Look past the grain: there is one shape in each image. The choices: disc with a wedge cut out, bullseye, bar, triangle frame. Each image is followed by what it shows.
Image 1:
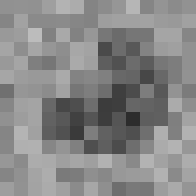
disc with a wedge cut out
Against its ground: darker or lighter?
darker
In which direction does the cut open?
up and left
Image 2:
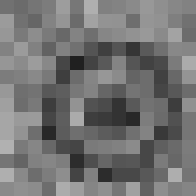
bullseye
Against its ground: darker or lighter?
darker
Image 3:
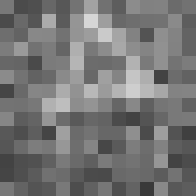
triangle frame
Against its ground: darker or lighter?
lighter
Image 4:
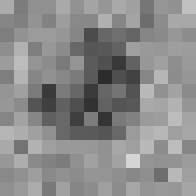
disc with a wedge cut out
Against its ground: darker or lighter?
darker
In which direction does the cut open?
up and left
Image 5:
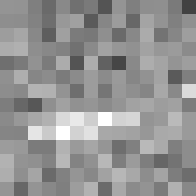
bar
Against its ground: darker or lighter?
lighter
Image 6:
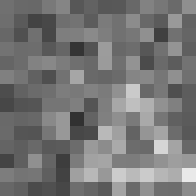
triangle frame
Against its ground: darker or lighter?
lighter
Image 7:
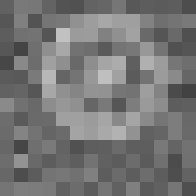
bullseye
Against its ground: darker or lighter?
lighter
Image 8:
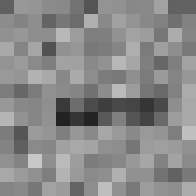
bar
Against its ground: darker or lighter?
darker
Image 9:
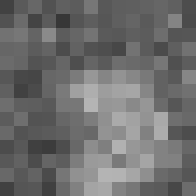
disc with a wedge cut out
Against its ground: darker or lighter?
lighter
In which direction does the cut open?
left
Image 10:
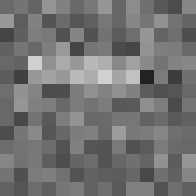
bar
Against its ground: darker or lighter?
lighter
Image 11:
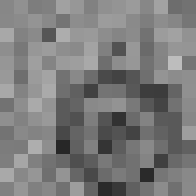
bullseye
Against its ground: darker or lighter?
darker
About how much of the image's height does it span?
two thirds
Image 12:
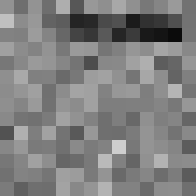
bar
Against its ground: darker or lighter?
darker
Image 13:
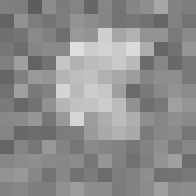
disc with a wedge cut out
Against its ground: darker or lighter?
lighter
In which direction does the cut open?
right
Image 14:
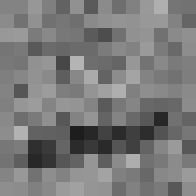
bar
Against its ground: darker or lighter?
darker
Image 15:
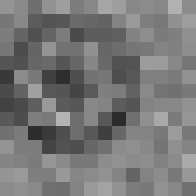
bullseye
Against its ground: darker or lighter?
darker
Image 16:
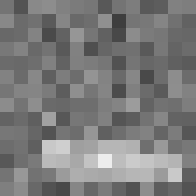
bar
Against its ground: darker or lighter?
lighter
